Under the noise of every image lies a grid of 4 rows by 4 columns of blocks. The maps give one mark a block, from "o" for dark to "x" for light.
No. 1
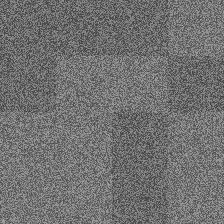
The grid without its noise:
ooox
oxxo
xxox
xxox
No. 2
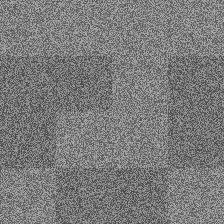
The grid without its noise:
xxxx
ooxo
oxxo
xoox
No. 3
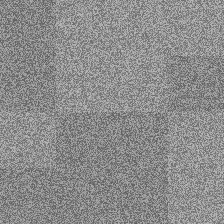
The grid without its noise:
oxxx
oxxo
xoox
ooox
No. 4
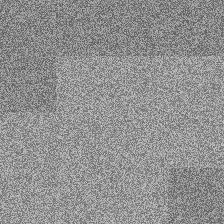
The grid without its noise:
oooo
oxxx
xxxx
xxxo
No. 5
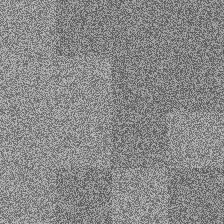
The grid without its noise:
xooo
xxoo
xxox
xoxo
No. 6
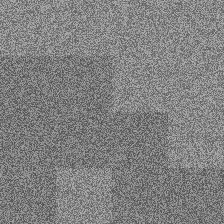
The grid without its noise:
xxxx
ooxx
ooox
oxoo
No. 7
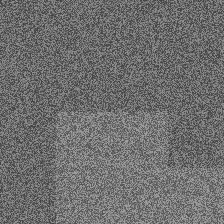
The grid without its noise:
oooo
oooo
oxxo
oxxx
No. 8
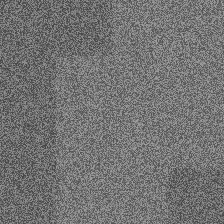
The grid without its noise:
ooxx
oxxx
oxxx
oxxo
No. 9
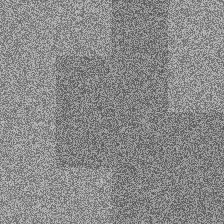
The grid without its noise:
xxox
xoox
xooo
xxoo
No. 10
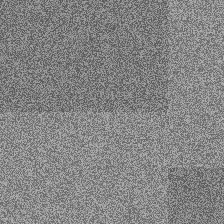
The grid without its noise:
ooox
ooox
xxxx
xxxo
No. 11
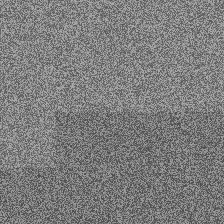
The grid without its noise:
xxxx
xxxx
xooo
oooo
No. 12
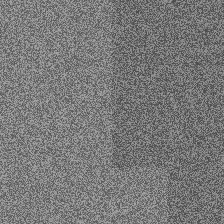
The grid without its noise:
xxoo
xxoo
xxoo
xxxo
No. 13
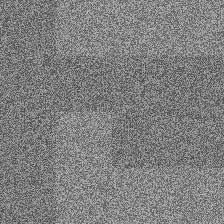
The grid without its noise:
oxxx
oooo
oxoo
oxxx
